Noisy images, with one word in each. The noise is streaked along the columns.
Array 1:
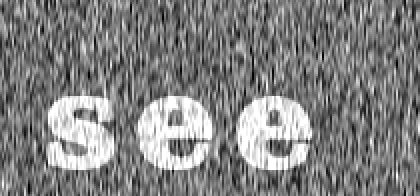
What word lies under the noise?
see
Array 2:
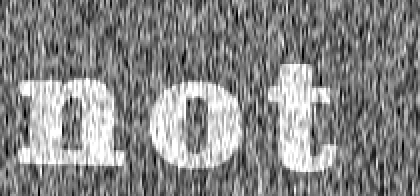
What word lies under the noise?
not
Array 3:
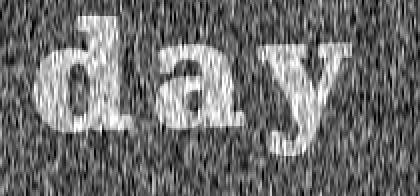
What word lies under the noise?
day
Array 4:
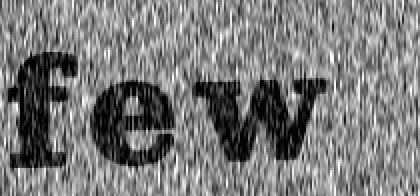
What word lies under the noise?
few
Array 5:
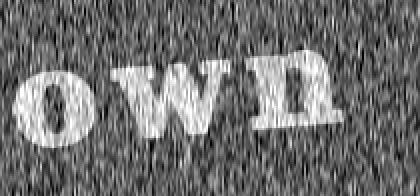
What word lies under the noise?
own
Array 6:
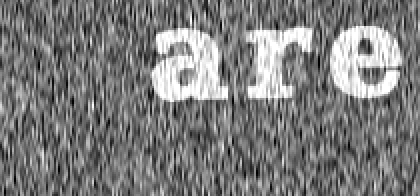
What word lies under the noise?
are
